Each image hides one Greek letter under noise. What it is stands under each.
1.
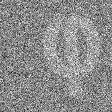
phi
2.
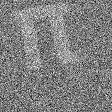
pi
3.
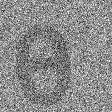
theta
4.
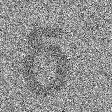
delta
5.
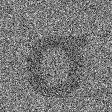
sigma
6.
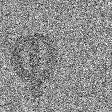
phi
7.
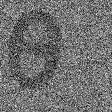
theta
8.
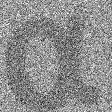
alpha
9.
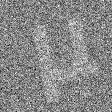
mu
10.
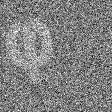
phi
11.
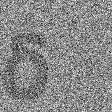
delta
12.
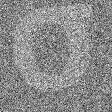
sigma
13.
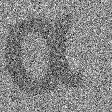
alpha
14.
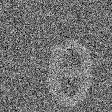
theta
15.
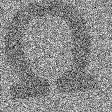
omega
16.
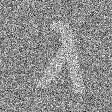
lambda
